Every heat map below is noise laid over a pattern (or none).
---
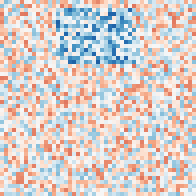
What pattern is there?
one block
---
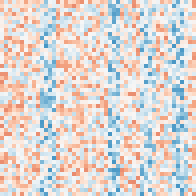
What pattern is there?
bands of columns
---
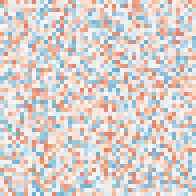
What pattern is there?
only noise
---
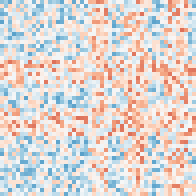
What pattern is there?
bands of rows crossing bands of columns
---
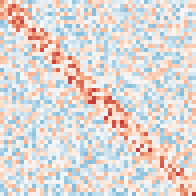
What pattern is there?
a diagonal band
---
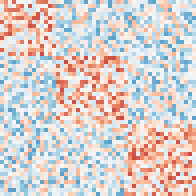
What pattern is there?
blocks along the diagonal
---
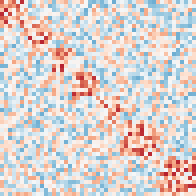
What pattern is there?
blocks along the diagonal
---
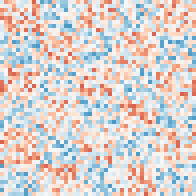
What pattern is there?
a checkerboard
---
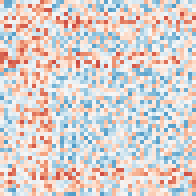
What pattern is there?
bands of rows crossing bands of columns
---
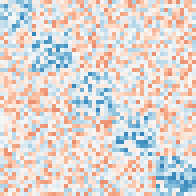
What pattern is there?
blocks along the diagonal
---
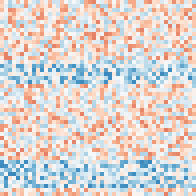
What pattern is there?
bands of rows
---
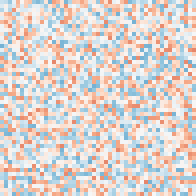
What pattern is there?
only noise
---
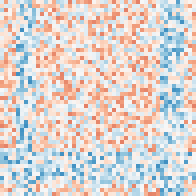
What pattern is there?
bands of rows crossing bands of columns
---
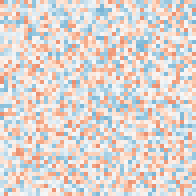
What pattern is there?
only noise
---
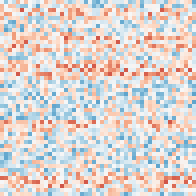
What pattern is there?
bands of rows
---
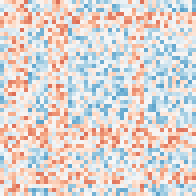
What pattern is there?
bands of rows crossing bands of columns
